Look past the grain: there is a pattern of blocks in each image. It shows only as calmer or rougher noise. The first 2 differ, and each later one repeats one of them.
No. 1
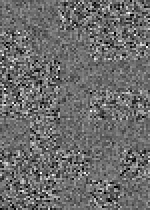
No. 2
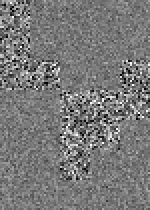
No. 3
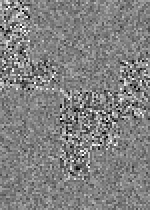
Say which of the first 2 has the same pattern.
2
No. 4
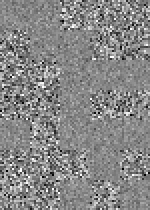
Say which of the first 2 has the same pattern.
1
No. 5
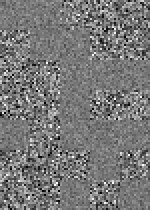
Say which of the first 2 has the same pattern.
1
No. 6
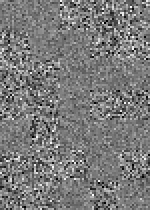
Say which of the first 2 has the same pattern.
1
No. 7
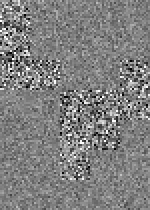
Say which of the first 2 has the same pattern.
2
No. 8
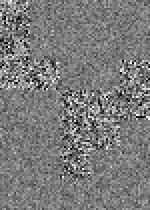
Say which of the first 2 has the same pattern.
2
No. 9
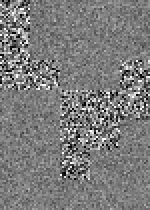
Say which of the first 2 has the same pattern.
2
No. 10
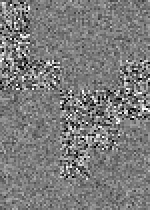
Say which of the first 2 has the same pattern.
2
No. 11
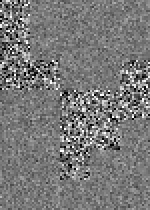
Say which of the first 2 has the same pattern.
2
